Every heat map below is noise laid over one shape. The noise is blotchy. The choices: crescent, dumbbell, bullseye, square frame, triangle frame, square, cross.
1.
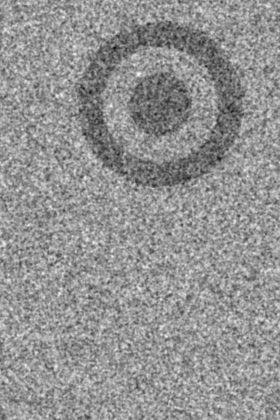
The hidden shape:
bullseye
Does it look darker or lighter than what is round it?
darker
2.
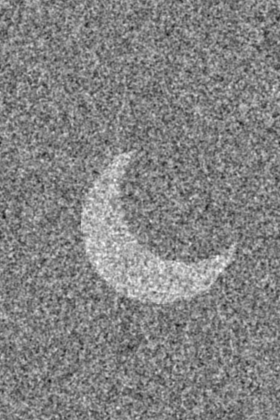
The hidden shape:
crescent
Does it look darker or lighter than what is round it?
lighter
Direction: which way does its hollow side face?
up and right
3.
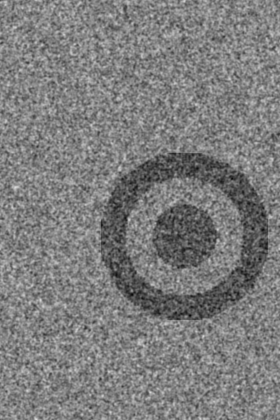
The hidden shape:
bullseye
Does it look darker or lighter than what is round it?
darker
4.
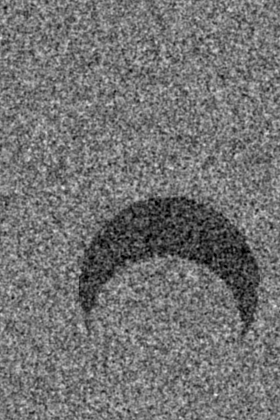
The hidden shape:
crescent
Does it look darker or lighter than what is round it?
darker
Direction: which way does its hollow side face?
down
